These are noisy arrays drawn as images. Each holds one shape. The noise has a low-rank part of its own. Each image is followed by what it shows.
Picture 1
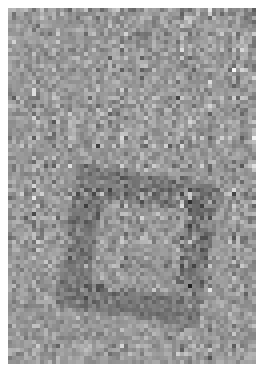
dark square frame
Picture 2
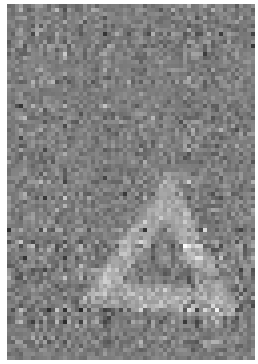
light triangle frame
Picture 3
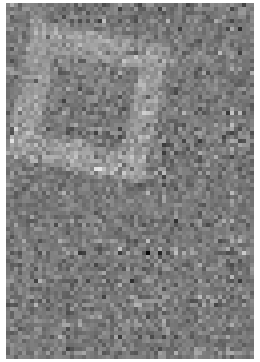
light square frame
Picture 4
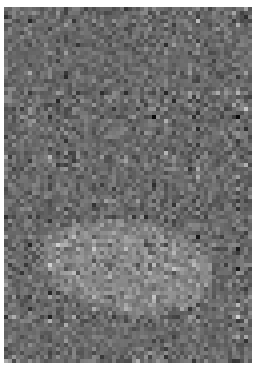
light ellipse
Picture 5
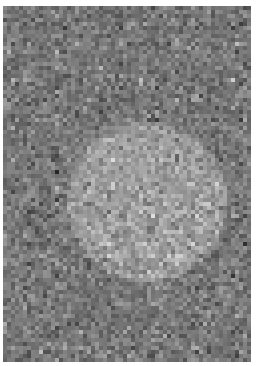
light disc
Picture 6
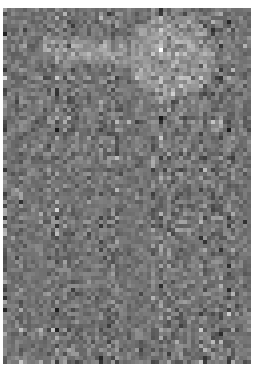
light lollipop
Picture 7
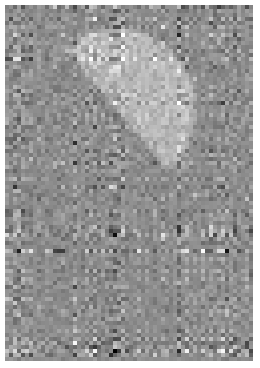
light half disc
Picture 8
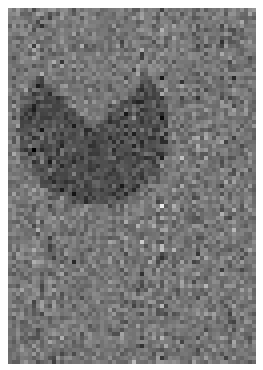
dark disc with a wedge cut out
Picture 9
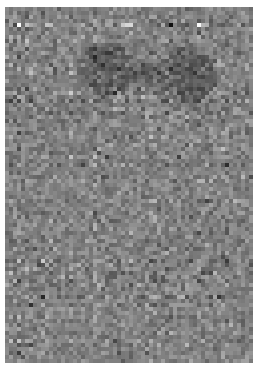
dark dumbbell
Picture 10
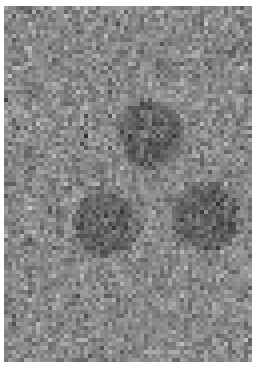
dark three dots
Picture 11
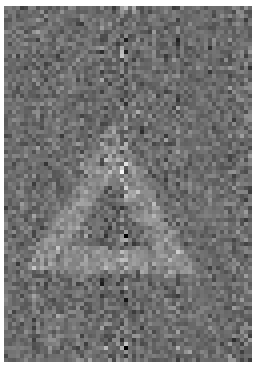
light triangle frame
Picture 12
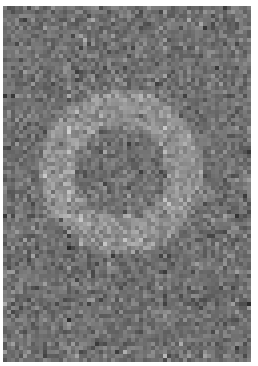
light ring
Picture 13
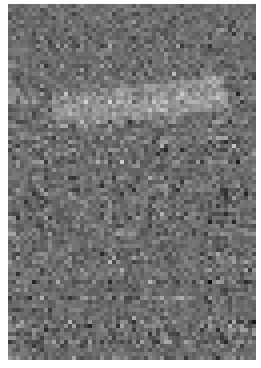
light bar
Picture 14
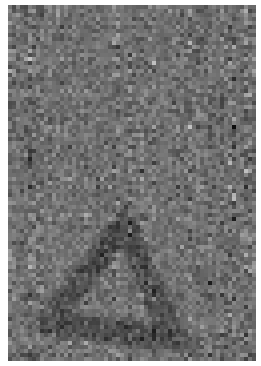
dark triangle frame
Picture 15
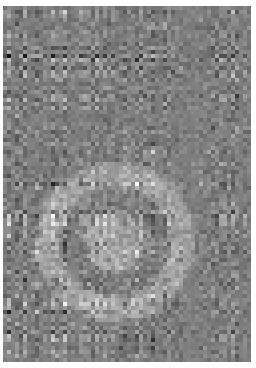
light bullseye
